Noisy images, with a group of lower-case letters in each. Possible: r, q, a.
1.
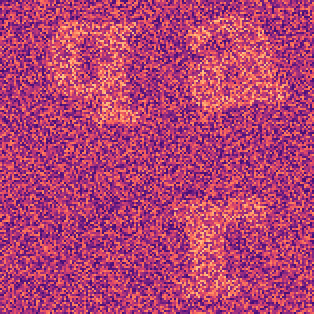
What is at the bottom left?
nothing
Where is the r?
bottom right
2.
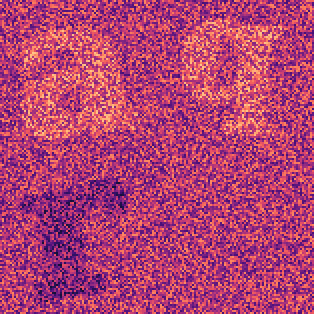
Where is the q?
top right
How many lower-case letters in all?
3
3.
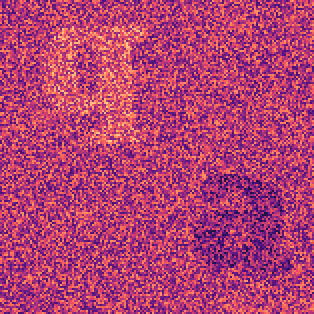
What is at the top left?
q
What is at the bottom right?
a
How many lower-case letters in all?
2
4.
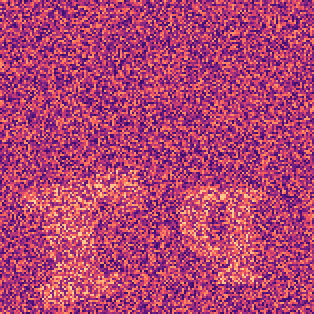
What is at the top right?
nothing
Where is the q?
bottom right
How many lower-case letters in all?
2
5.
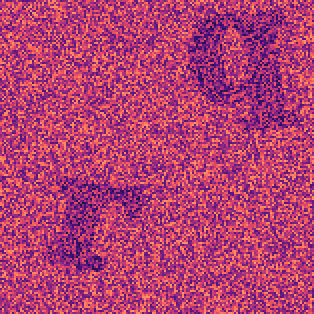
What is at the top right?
q
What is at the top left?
nothing
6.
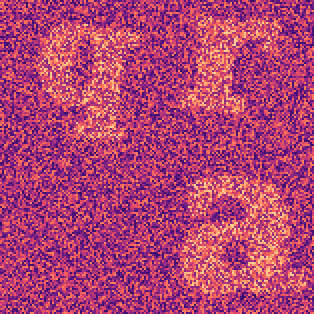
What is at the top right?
r
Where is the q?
top left
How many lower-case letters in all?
3
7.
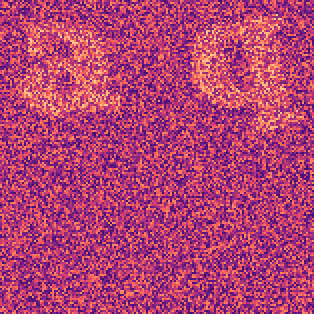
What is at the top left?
a
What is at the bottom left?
nothing
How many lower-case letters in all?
2
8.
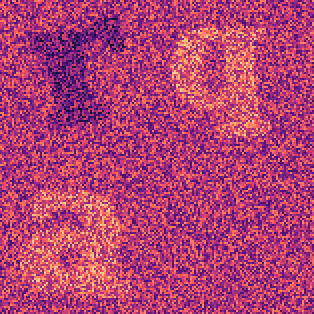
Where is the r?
top left
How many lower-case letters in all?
3
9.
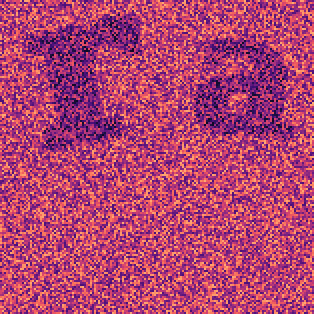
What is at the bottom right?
nothing
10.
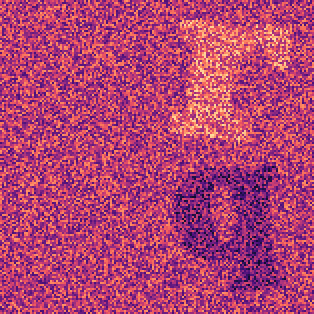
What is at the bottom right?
q
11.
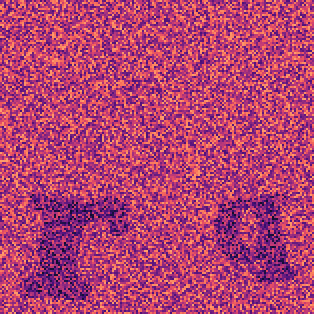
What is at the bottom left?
r
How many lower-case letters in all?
2
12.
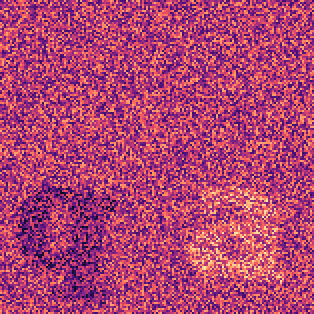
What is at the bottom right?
a
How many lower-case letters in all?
2
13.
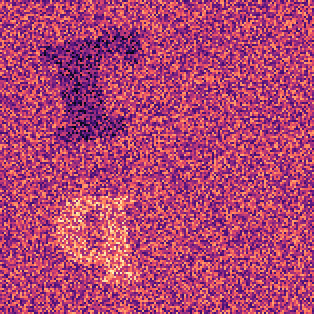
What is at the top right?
nothing
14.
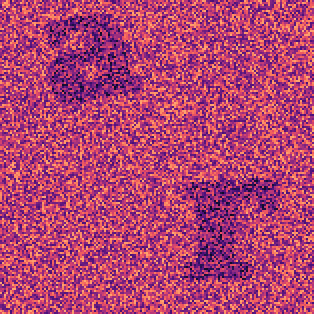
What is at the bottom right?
r
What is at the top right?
nothing
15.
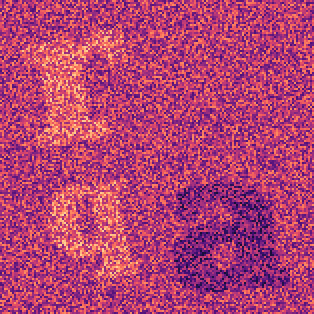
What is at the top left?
r
